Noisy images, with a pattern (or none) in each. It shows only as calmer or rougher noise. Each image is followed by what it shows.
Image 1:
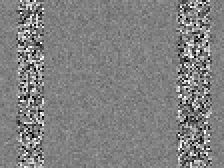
bands of columns
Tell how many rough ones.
2
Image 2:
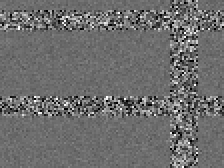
bands of rows crossing bands of columns
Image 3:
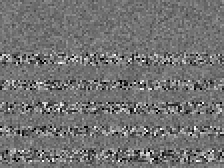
bands of rows
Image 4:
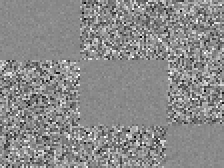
blocks along the diagonal
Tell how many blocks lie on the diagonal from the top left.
3
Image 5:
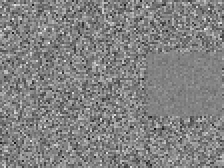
one block
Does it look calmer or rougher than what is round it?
calmer
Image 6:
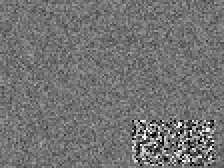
one block
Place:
bottom right
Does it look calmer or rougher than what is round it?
rougher
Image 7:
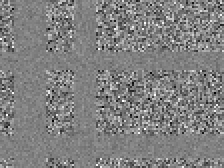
bands of rows crossing bands of columns
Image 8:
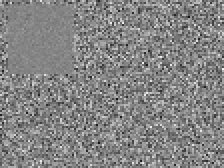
one block
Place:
top left
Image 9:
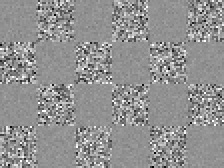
a checkerboard
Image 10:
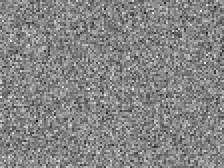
only noise
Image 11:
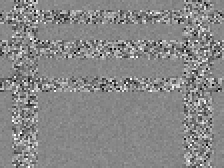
bands of rows crossing bands of columns
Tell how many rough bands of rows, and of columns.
3 and 2
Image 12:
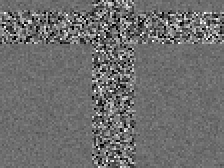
bands of rows crossing bands of columns
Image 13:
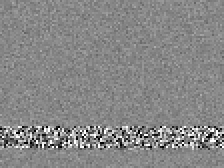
one band of rows
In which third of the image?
bottom
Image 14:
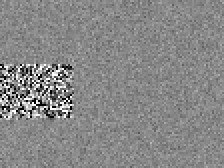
one block
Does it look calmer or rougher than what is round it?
rougher
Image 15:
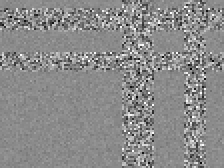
bands of rows crossing bands of columns
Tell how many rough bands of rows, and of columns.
2 and 2
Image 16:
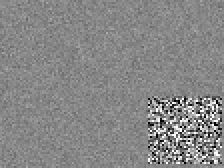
one block
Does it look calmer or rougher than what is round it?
rougher
